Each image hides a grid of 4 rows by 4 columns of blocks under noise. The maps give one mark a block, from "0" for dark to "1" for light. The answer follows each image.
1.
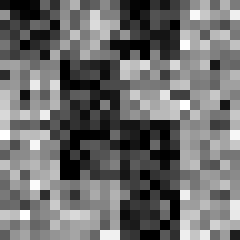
0 1 0 1
1 0 1 1
1 0 0 1
1 1 0 1
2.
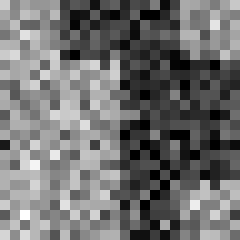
1 0 0 1
1 1 0 0
1 1 0 0
1 1 0 1
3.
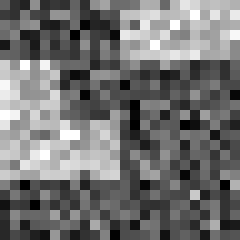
0 0 1 1
1 0 0 0
1 1 0 0
0 0 0 0
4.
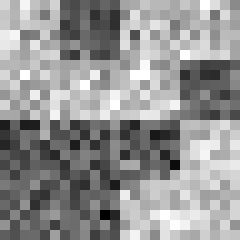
1 0 1 1
1 1 1 0
0 0 0 1
0 0 1 1
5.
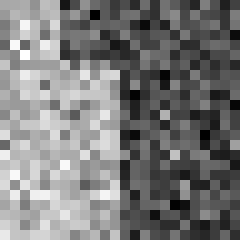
1 0 0 0
1 1 0 0
1 1 0 0
1 1 0 0
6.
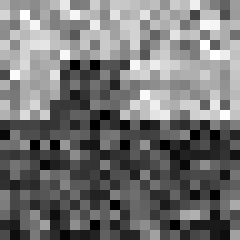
1 1 1 1
1 0 1 1
0 0 0 0
0 0 0 0
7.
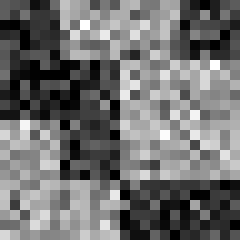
0 1 1 0
0 0 1 1
1 0 1 1
1 1 0 0
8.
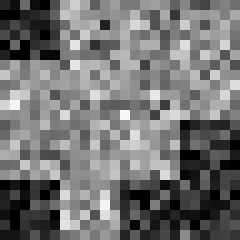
0 1 1 1
1 1 1 1
1 1 1 0
0 1 0 0
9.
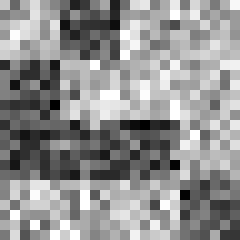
1 0 1 1
0 1 1 1
0 0 0 1
1 1 1 0
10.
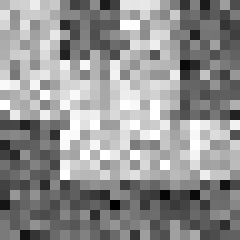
1 0 1 0
1 1 1 0
0 1 1 1
0 0 0 0
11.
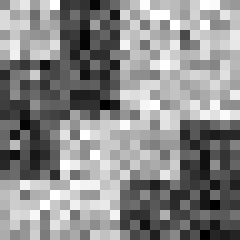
1 0 1 1
0 0 1 1
0 1 1 0
1 1 0 0
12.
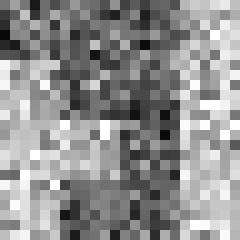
0 0 0 1
1 0 0 1
1 1 0 1
1 0 0 1
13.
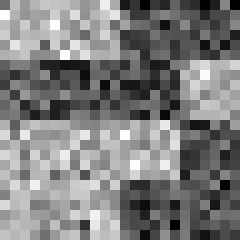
1 1 0 0
0 0 0 1
1 1 1 0
1 1 0 0
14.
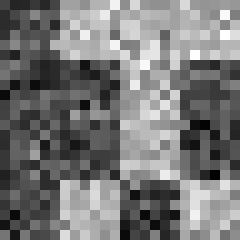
0 1 1 1
0 0 1 0
0 0 1 0
0 1 0 1
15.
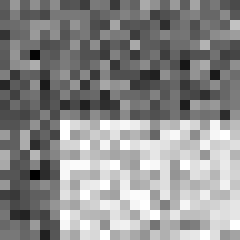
0 0 0 0
0 0 0 0
0 1 1 1
0 1 1 1
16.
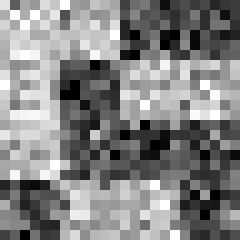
1 1 0 0
1 0 1 1
1 0 0 0
0 1 1 0
